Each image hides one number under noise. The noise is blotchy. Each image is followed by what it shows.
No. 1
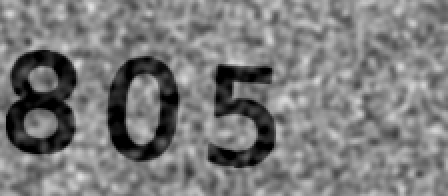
805
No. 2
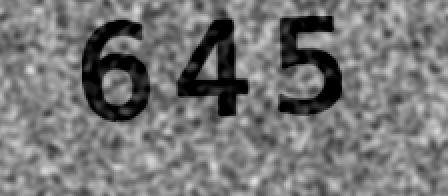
645
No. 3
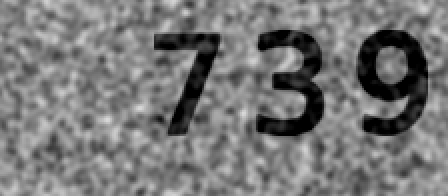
739
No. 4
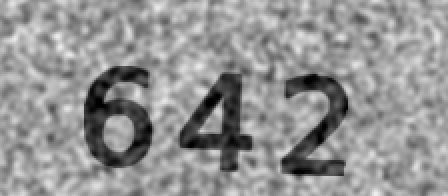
642
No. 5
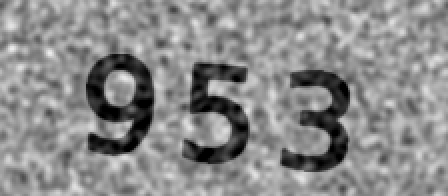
953
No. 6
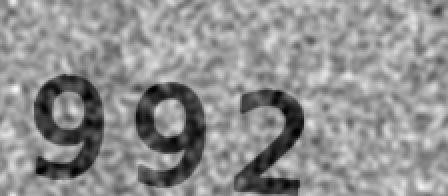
992
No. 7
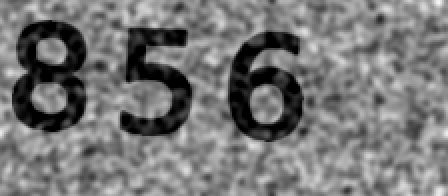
856
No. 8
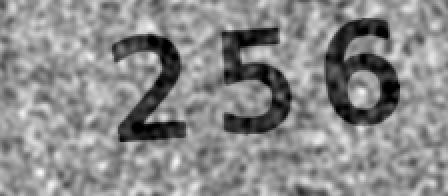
256
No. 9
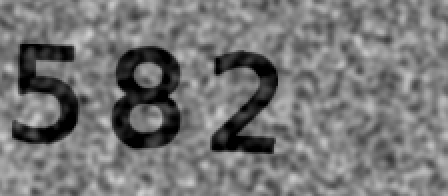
582
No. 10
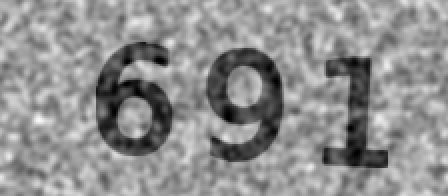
691
